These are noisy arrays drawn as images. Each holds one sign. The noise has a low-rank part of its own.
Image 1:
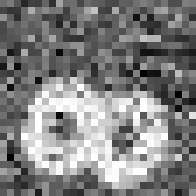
infinity sign
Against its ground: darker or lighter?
lighter
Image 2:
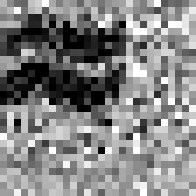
approximately sign
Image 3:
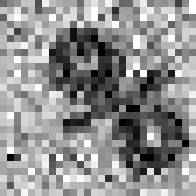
percent sign
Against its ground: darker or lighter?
darker
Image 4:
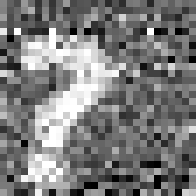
question mark
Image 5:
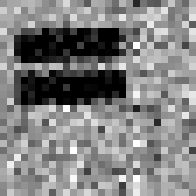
equals sign
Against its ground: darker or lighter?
darker
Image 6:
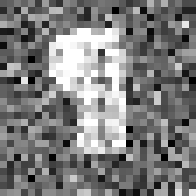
pilcrow
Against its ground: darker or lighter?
lighter
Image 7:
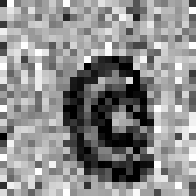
at sign
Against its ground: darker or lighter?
darker
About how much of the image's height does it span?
two thirds
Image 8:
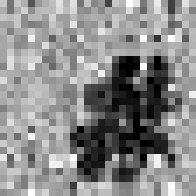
hash sign
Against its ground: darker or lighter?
darker
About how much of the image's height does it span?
two thirds
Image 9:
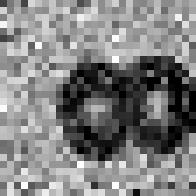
infinity sign
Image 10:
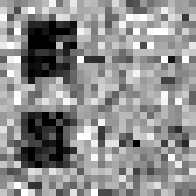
colon
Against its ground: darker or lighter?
darker
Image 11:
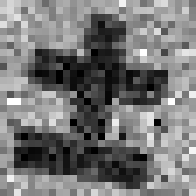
plus-minus sign
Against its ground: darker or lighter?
darker
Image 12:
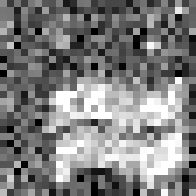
approximately sign
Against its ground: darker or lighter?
lighter
